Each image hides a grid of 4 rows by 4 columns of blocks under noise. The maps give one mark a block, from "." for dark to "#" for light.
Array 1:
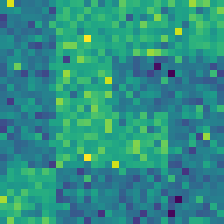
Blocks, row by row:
.###
.#..
.##.
#...
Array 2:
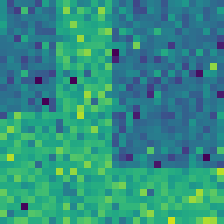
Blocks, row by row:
.#..
.#..
##..
####
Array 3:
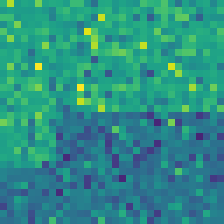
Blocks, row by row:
####
####
#...
....
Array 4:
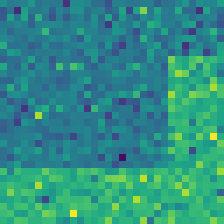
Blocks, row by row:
....
...#
...#
####
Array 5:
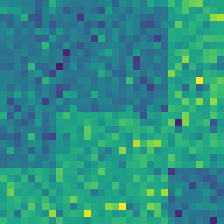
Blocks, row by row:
...#
...#
.###
###.
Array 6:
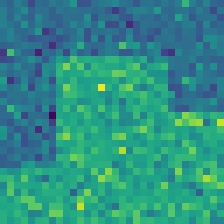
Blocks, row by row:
....
.##.
.###
####
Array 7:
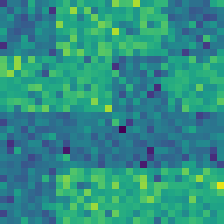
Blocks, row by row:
.##.
##.#
....
.###
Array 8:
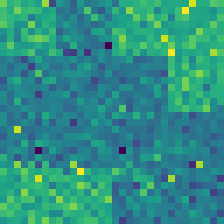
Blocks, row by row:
#.##
...#
....
##..
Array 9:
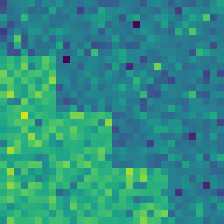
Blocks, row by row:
....
#...
##..
###.
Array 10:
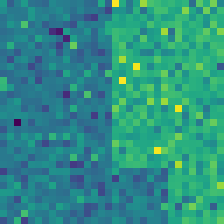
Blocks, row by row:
..##
..##
..##
...#
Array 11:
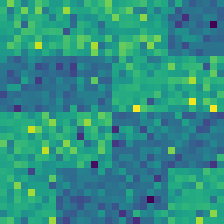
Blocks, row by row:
###.
..##
##..
#..#
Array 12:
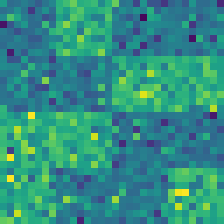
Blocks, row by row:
.#..
..##
##..
#..#
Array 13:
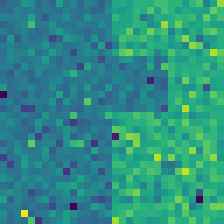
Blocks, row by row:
..##
...#
..##
..##
